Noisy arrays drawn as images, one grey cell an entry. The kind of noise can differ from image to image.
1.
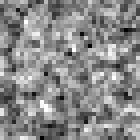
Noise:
blotchy
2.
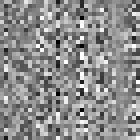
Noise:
columns of uneven size
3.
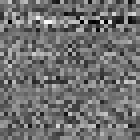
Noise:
rows of uneven size
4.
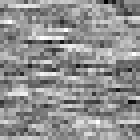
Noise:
streaked along the rows
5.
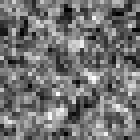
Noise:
blotchy
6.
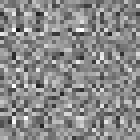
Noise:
low rank plus noise
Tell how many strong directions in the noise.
one
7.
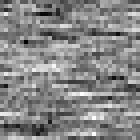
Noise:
streaked along the rows
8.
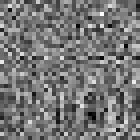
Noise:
low rank plus noise
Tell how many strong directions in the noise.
one
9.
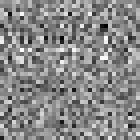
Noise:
low rank plus noise
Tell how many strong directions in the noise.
two
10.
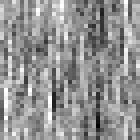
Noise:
streaked along the columns
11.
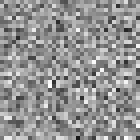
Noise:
low rank plus noise
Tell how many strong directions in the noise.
one
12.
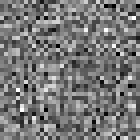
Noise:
low rank plus noise
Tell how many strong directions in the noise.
two
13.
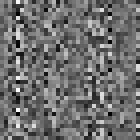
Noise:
columns of uneven size
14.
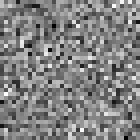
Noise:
independent entries
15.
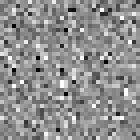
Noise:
heavy tails
